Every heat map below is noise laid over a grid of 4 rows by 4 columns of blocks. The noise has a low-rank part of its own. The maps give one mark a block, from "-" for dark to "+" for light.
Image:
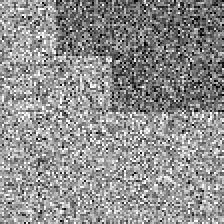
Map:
+ - - -
+ + - -
+ + + +
+ + + +
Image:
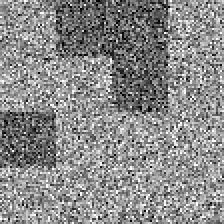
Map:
+ - - +
+ + - +
- + + +
+ + + +
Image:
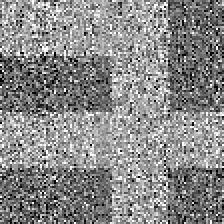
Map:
+ + + -
- - + -
+ + + +
- - + -
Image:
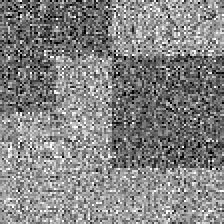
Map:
- - + +
- + - -
+ + - -
+ + + +
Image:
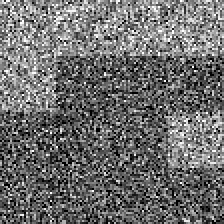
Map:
+ + + +
+ - - -
- - - +
- - - -
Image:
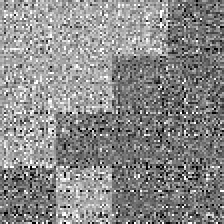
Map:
+ + + -
+ + - -
+ - - -
- + - -
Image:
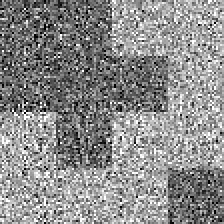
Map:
- - + +
- - - +
+ - + +
+ + + -
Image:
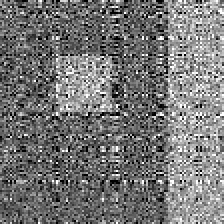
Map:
- - - +
- + - +
- - - +
- - - +
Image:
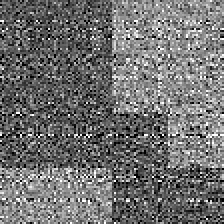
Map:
- - + +
- - + +
- - - +
+ + - -
